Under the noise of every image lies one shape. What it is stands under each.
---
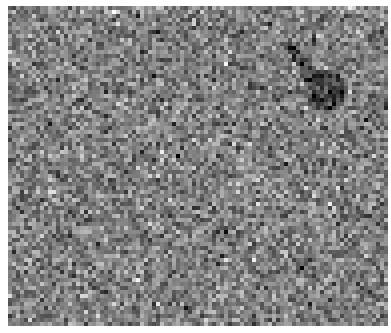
lollipop
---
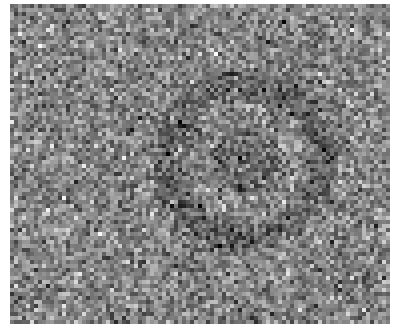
bullseye
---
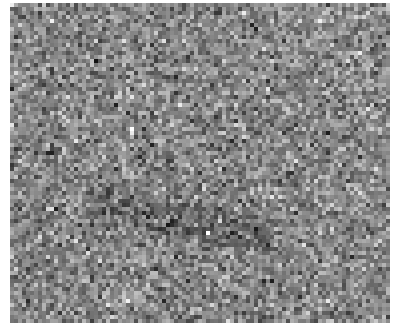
bar
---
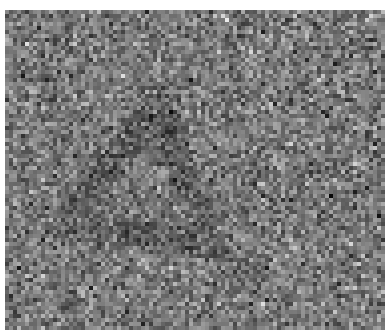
triangle frame
